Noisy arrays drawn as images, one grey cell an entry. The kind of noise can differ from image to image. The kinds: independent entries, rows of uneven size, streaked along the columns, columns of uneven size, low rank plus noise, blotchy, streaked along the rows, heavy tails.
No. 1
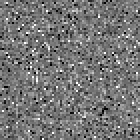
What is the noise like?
heavy tails
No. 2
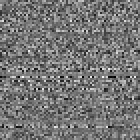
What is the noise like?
rows of uneven size
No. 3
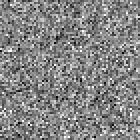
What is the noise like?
independent entries
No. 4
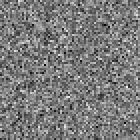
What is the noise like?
independent entries
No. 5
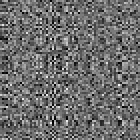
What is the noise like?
low rank plus noise
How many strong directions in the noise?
one
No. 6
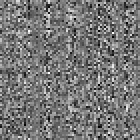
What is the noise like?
columns of uneven size
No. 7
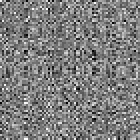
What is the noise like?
low rank plus noise
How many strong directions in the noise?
one
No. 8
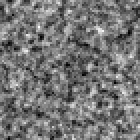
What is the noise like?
blotchy
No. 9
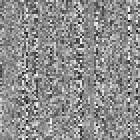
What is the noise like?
columns of uneven size
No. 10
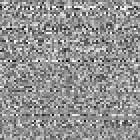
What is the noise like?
rows of uneven size
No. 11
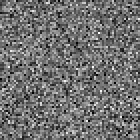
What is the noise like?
independent entries
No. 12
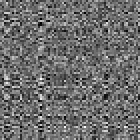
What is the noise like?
low rank plus noise
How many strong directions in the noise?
one
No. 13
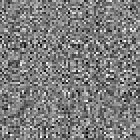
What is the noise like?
low rank plus noise
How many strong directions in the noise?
two
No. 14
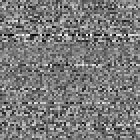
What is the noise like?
rows of uneven size
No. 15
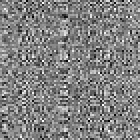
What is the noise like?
low rank plus noise
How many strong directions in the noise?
one
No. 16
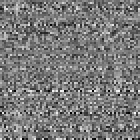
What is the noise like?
rows of uneven size
